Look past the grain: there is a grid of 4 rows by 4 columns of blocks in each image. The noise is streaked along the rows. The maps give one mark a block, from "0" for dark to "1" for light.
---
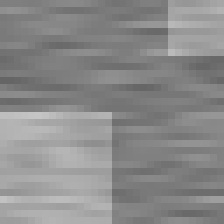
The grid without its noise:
0001
0000
1100
1100
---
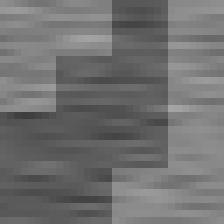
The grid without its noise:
1101
1001
0001
0011
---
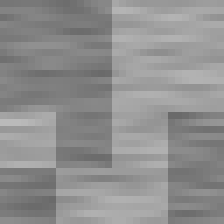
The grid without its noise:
0011
0011
1010
0110
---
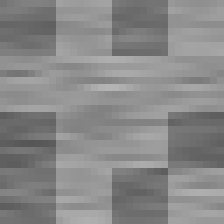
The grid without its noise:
0101
1111
0110
0101
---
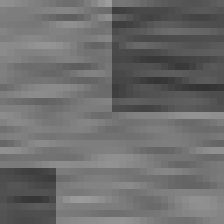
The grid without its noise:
1100
1100
1111
0111
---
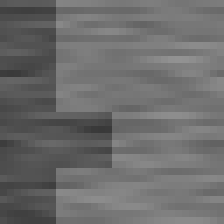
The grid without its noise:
0111
0111
0011
0111
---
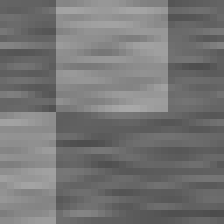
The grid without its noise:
0110
0110
1000
1000
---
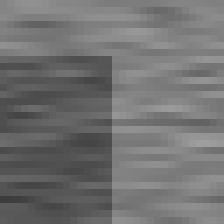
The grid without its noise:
1111
0011
0011
0011
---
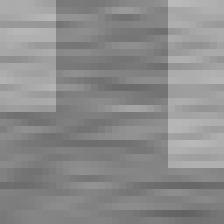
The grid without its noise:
1001
1001
0001
0000
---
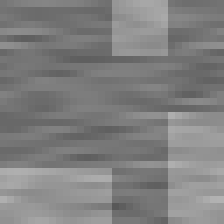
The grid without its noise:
0010
0000
0001
1101
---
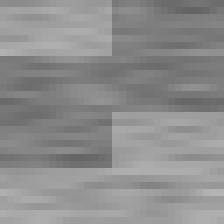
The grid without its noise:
1100
0000
0011
1111
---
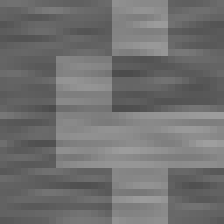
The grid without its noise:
0010
0100
0111
0010
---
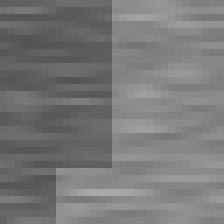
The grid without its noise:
0011
0011
0011
0111
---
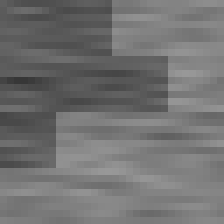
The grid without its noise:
0011
0001
0111
1111
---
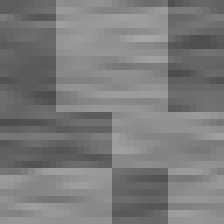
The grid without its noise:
0110
0110
0011
1101
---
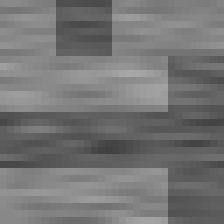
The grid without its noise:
1011
1110
0000
1110
